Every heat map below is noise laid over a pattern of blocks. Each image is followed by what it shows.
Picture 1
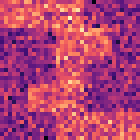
the same after a half turn
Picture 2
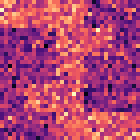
the same after a half turn
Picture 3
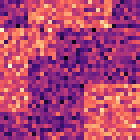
mirrored about the diagonal from the top left
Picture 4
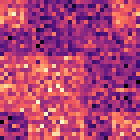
mirrored about the diagonal from the bottom left
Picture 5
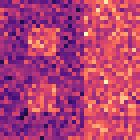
top and bottom mirror each other
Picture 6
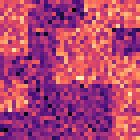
no symmetry
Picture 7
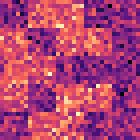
top and bottom mirror each other
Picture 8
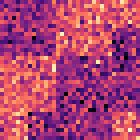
mirrored about the diagonal from the top left
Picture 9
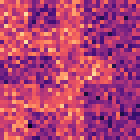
top and bottom mirror each other
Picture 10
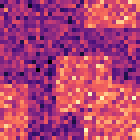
mirrored about the diagonal from the top left
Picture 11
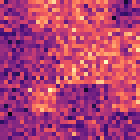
mirrored about the diagonal from the bottom left
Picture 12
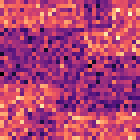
the same after a half turn
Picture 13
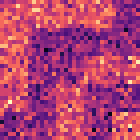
mirrored about the diagonal from the top left
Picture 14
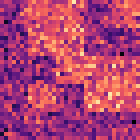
mirrored about the diagonal from the bottom left
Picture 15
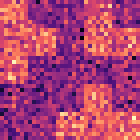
mirrored about the diagonal from the bottom left
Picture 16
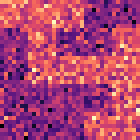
no symmetry
